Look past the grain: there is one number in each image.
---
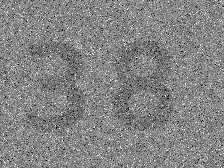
38
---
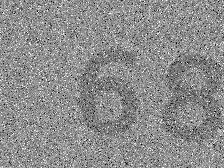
68
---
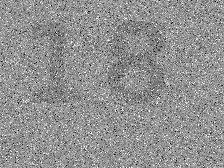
18
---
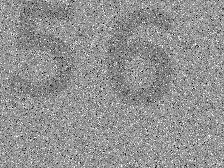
56
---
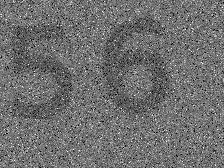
56
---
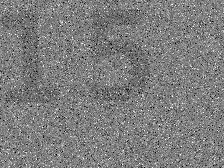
15
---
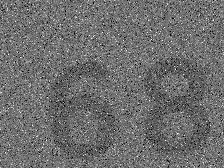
68
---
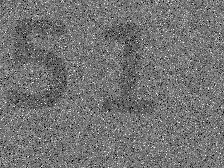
51
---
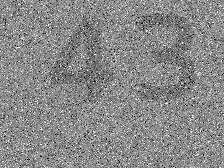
43
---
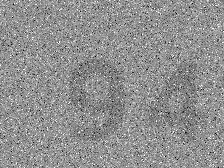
94
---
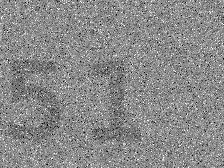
51
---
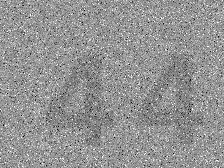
44
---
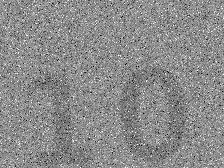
10
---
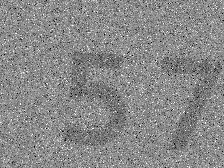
57
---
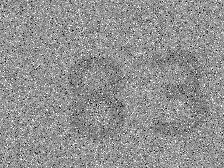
83
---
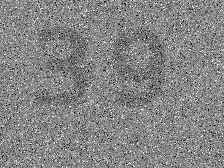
39
